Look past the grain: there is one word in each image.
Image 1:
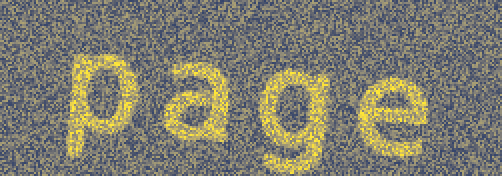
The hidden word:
page
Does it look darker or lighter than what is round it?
lighter
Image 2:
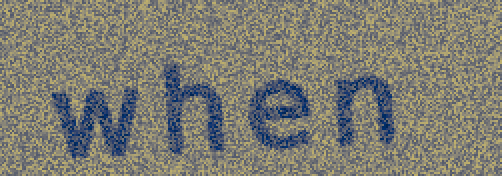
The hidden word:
when
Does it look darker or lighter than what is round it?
darker
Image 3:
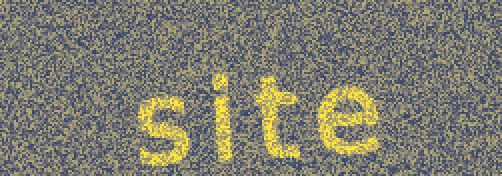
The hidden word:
site
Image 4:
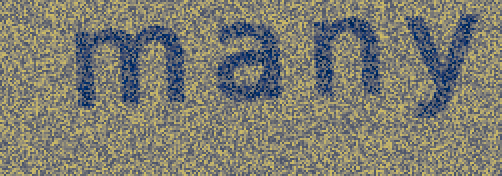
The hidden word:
many
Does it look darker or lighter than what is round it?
darker
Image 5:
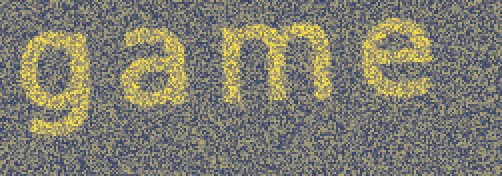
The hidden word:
game
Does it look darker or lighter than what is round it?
lighter
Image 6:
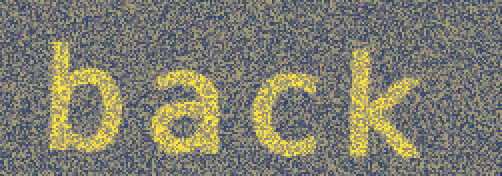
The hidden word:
back
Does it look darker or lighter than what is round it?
lighter
